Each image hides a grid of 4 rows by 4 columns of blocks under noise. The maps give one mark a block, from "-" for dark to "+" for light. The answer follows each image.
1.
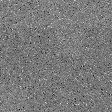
++++
--+-
----
+---
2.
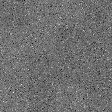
-++-
++--
+---
+-+-
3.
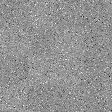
-+--
+-+-
-++-
+---
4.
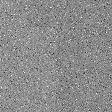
+---
++--
++--
++--
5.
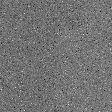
---+
--++
--++
--++
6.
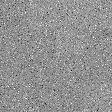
-+++
--+-
----
---+
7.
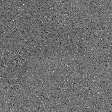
--++
---+
-+++
++++
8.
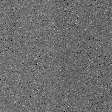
++--
++--
++--
++--
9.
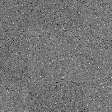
---+
-+++
-+++
+--+
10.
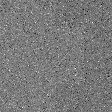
++--
+++-
+++-
++--
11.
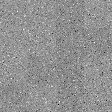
++-+
++--
+--+
-+-+
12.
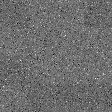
-++-
++++
-+++
+---
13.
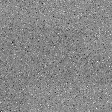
++++
---+
----
-+++
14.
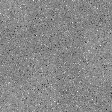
+---
---+
-+-+
++--
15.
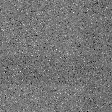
+++-
+++-
----
+++-
